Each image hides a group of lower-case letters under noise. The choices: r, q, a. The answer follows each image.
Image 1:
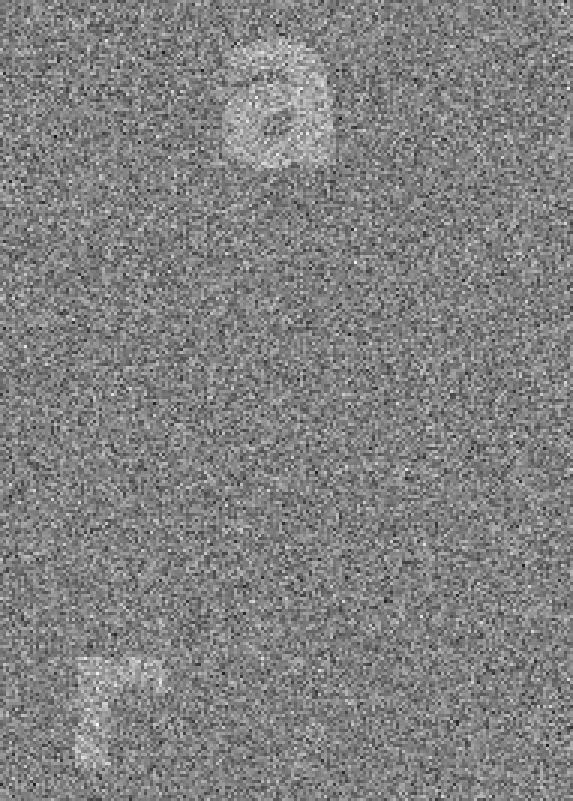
top middle: light a; bottom left: light r
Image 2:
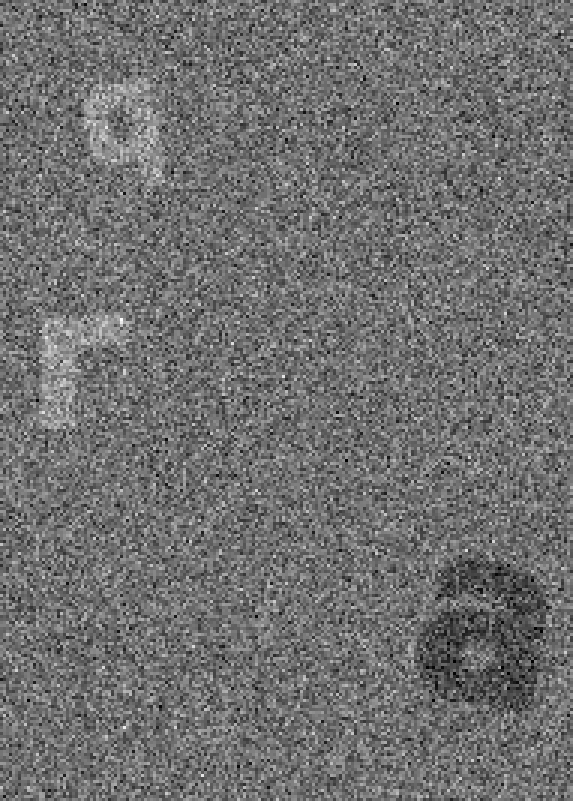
top left: light q; middle left: light r; bottom right: dark a
